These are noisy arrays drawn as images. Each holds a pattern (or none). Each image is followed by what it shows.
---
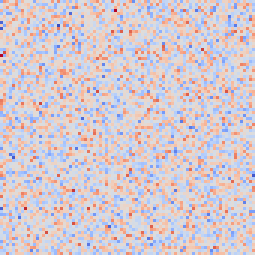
only noise
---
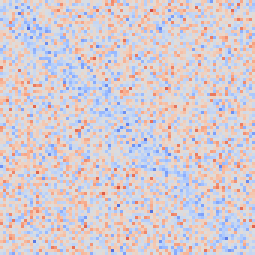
a diagonal band
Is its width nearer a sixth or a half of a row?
a sixth
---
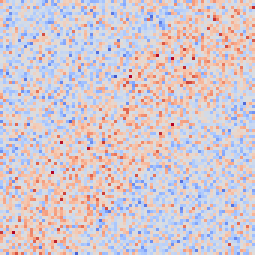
a diagonal band
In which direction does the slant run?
bottom left to top right
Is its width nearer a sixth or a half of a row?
a half
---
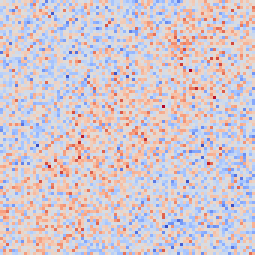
a diagonal band
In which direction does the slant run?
bottom left to top right
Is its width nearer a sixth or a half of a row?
a half
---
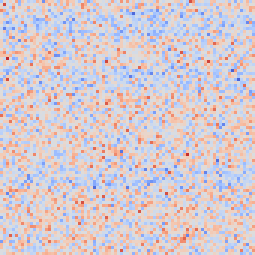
bands of rows
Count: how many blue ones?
3
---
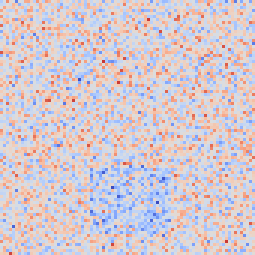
one block
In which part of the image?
bottom middle
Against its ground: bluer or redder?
bluer
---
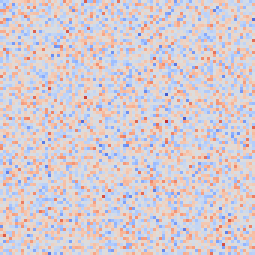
only noise
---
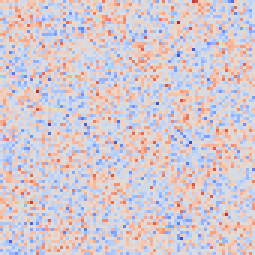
a checkerboard
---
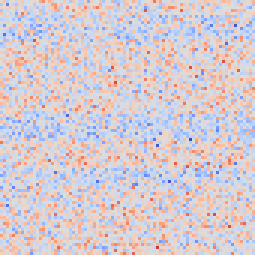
bands of rows
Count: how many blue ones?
3
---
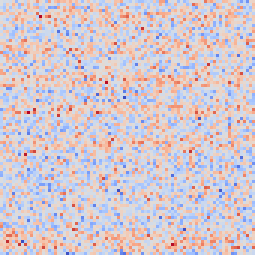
bands of rows
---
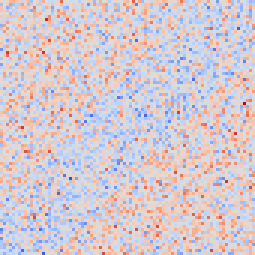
a diagonal band
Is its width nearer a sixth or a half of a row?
a half
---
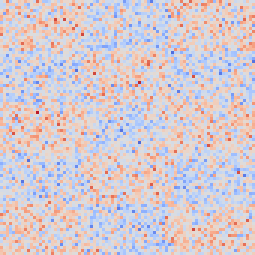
a checkerboard
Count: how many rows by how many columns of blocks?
5 by 3
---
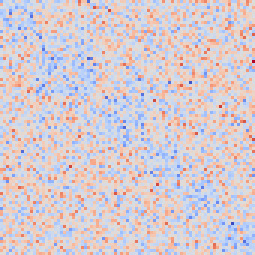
blocks along the diagonal
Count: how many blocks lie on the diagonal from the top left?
6
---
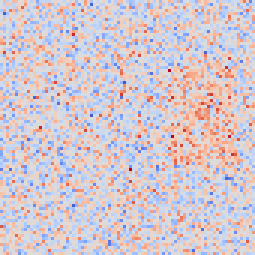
one block
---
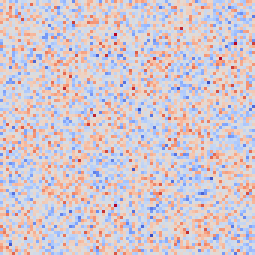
a checkerboard
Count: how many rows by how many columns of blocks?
5 by 6
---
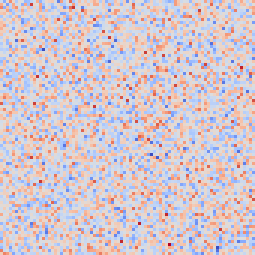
only noise
